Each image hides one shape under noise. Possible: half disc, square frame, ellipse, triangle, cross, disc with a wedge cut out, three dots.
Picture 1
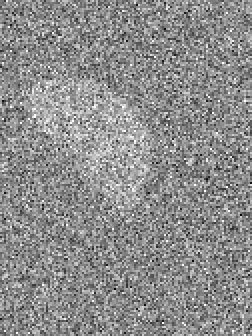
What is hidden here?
light half disc
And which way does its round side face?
up and right
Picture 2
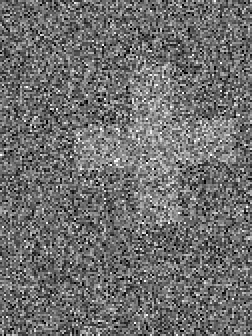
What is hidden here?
light cross
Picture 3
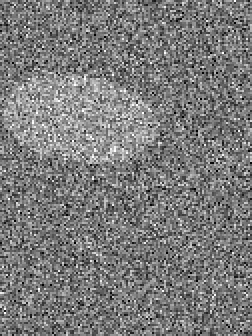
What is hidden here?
light ellipse
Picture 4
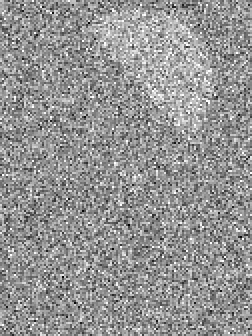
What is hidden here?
light half disc
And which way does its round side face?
up and right
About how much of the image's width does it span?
half
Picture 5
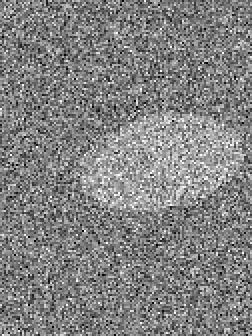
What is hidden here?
light ellipse
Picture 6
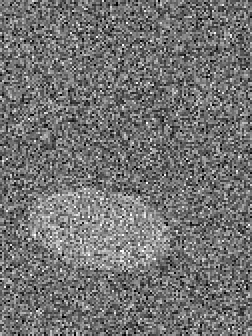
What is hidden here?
light ellipse
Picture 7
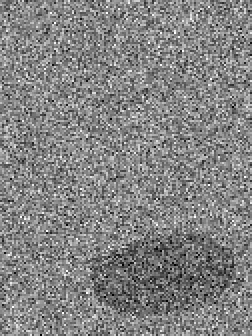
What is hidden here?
dark ellipse
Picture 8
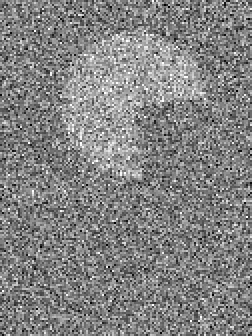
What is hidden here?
light disc with a wedge cut out
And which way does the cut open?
down and right
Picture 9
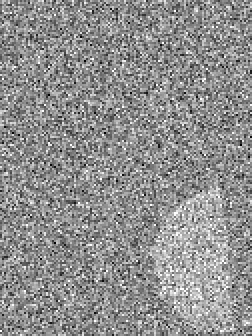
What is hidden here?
light half disc, bottom right
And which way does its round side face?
left
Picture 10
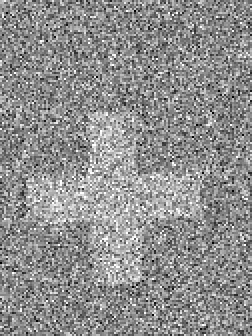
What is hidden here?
light cross
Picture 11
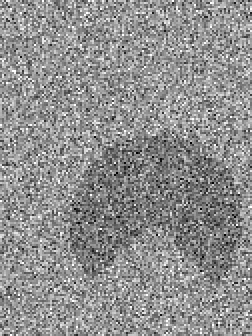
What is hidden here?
dark disc with a wedge cut out
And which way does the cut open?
down
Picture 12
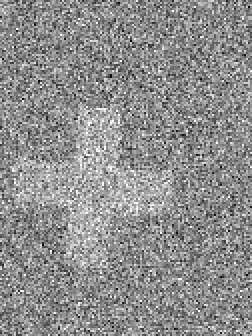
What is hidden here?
light cross
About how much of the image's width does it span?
two thirds
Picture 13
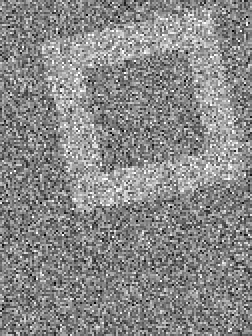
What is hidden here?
light square frame
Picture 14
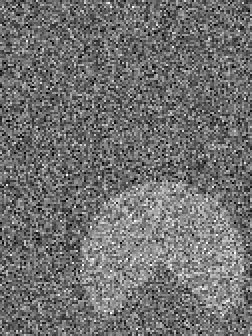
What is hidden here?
light disc with a wedge cut out
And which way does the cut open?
down
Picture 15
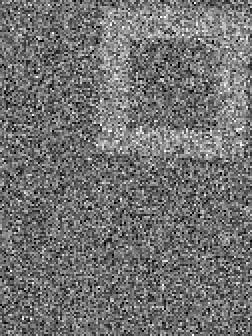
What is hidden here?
light square frame
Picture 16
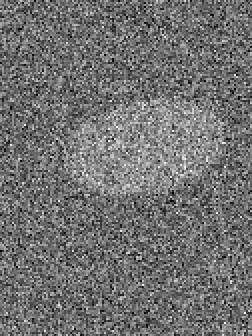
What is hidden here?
light ellipse
